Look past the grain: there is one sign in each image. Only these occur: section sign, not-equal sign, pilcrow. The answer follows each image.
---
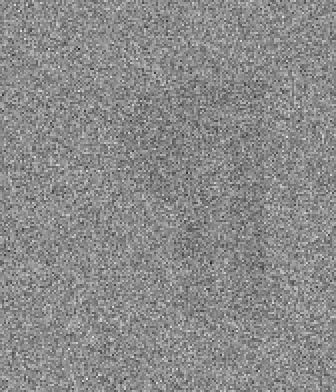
pilcrow
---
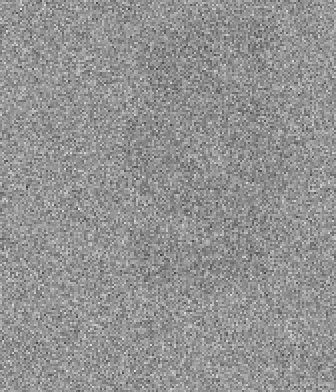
section sign
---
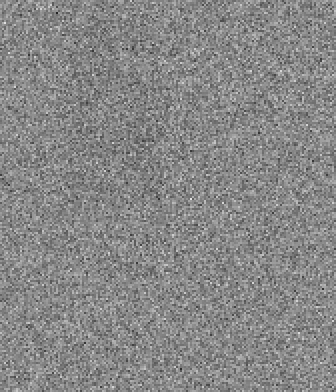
section sign
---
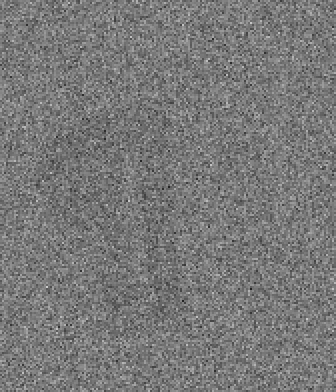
pilcrow
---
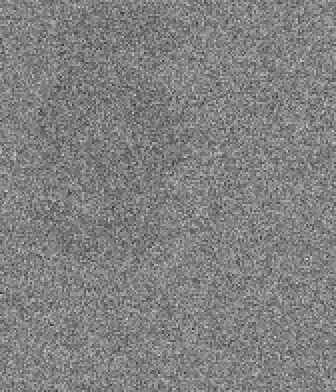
section sign
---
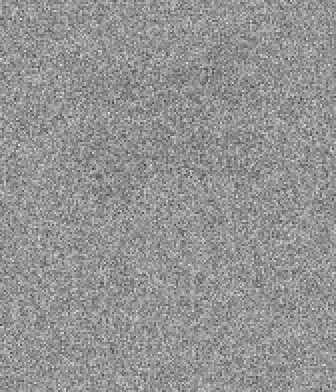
not-equal sign
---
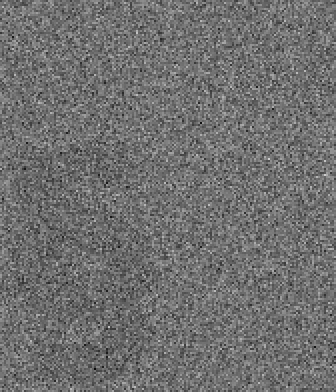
section sign
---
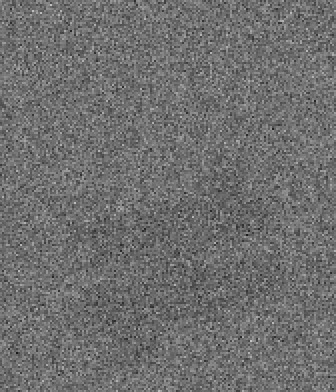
not-equal sign
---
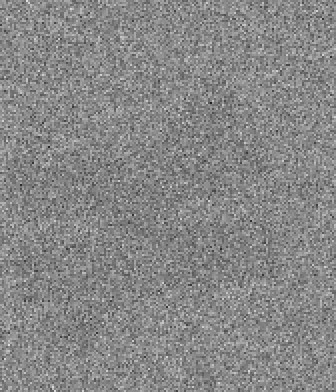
not-equal sign
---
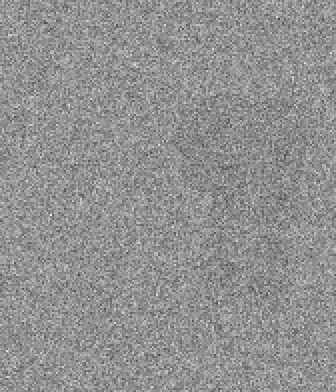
pilcrow
